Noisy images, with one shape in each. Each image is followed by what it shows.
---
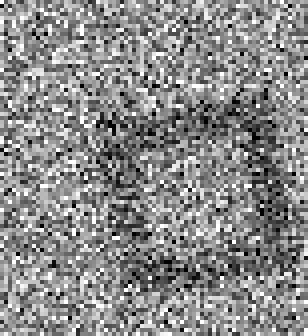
square frame
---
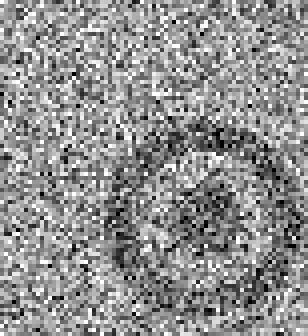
bullseye
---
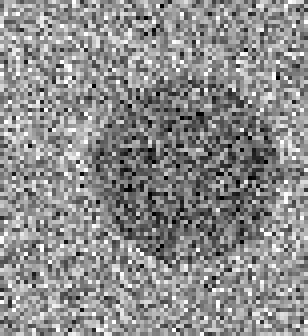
disc
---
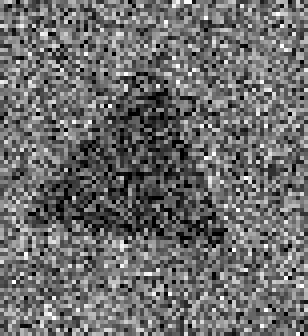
triangle
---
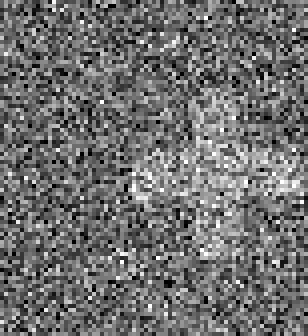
cross
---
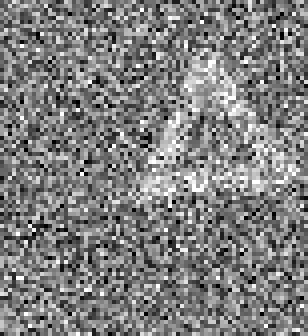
triangle frame
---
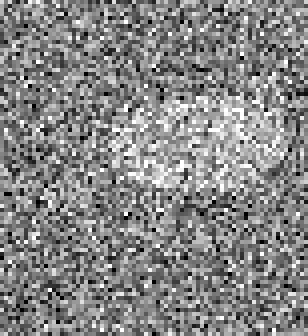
ellipse
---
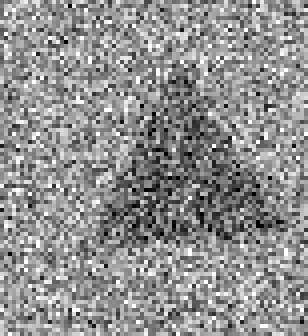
triangle
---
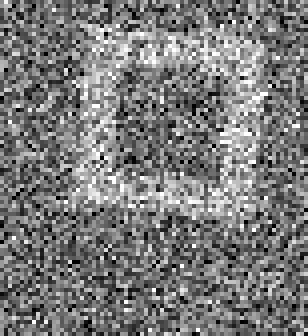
square frame
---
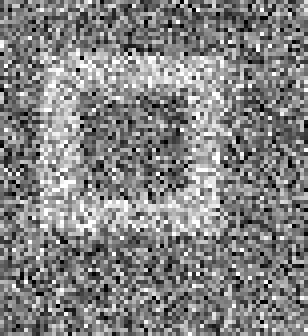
square frame
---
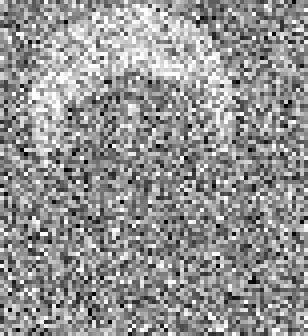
crescent
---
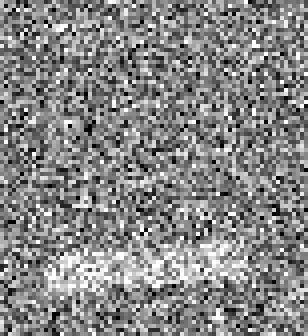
bar
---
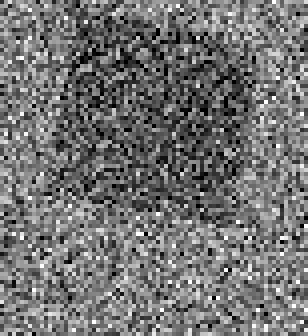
square
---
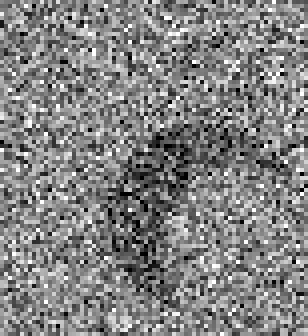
crescent
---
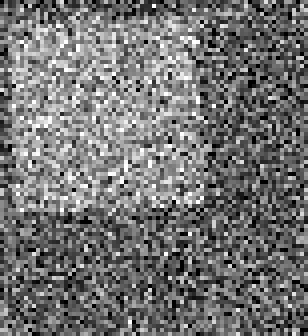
square
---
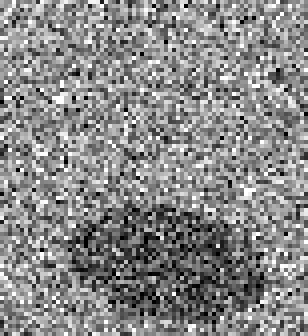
ellipse
